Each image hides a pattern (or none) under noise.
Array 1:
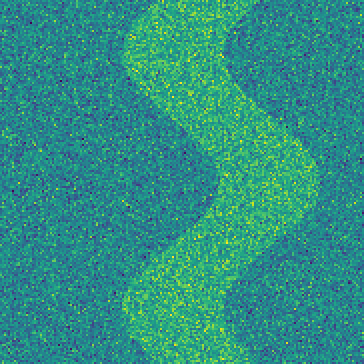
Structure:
a wavy band
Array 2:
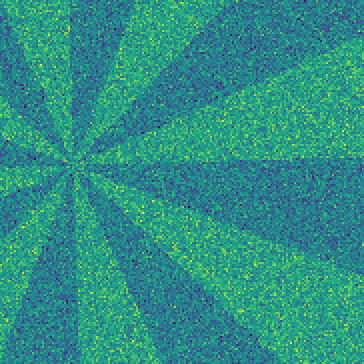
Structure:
spokes from one point
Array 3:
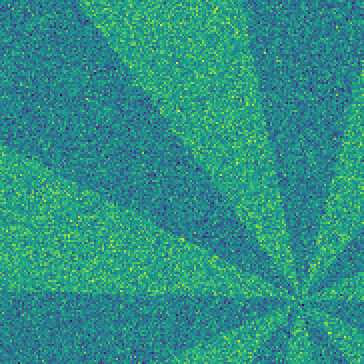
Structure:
spokes from one point
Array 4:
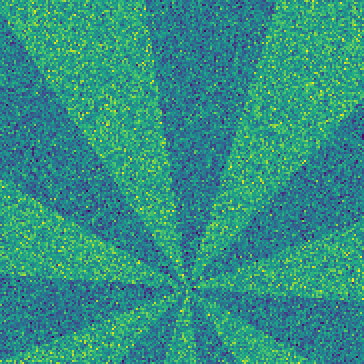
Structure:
spokes from one point
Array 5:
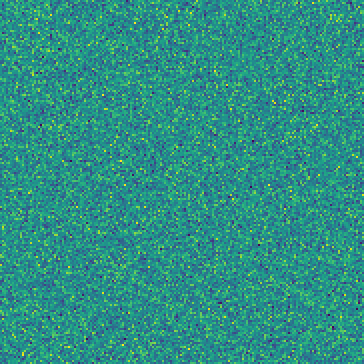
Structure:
only noise
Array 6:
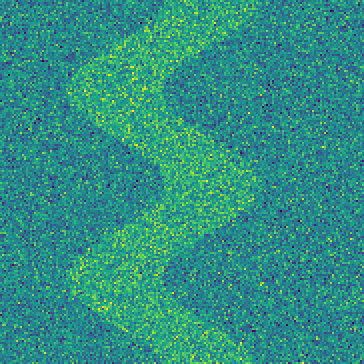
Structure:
a wavy band
